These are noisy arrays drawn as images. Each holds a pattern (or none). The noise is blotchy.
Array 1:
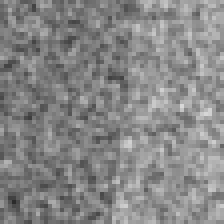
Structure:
a sharp edge
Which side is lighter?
right
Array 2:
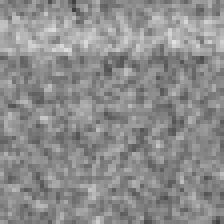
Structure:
one horizontal stripe
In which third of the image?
top
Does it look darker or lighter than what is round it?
lighter
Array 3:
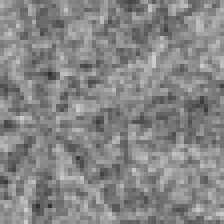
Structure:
spokes from one point
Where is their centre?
middle left
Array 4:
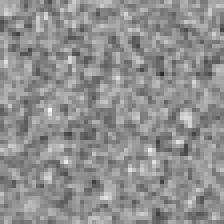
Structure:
only noise
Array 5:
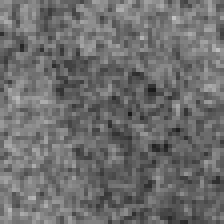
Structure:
spokes from one point
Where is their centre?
top left
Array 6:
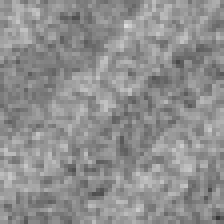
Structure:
diagonal stripes
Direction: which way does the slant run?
bottom left to top right
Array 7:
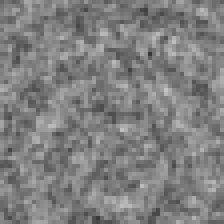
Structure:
rings round one point
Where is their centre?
bottom middle
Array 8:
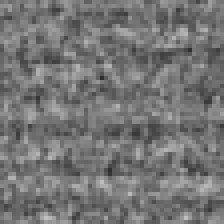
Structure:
horizontal stripes
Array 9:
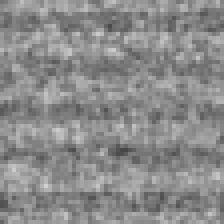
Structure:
horizontal stripes
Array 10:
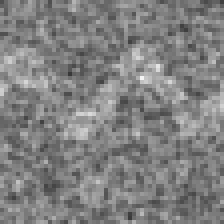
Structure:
a wavy band
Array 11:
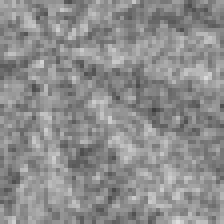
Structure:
spokes from one point
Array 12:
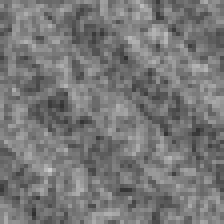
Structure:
diagonal stripes
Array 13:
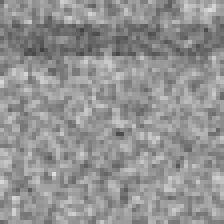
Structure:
one horizontal stripe
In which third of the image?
top
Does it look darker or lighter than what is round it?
darker
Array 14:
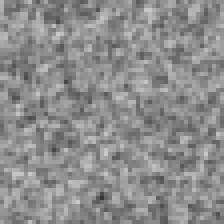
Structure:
only noise
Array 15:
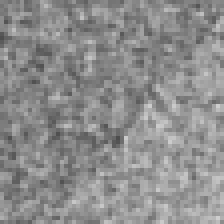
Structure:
a sharp edge
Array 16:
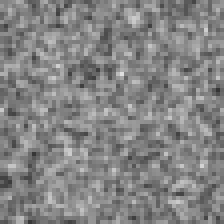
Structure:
only noise
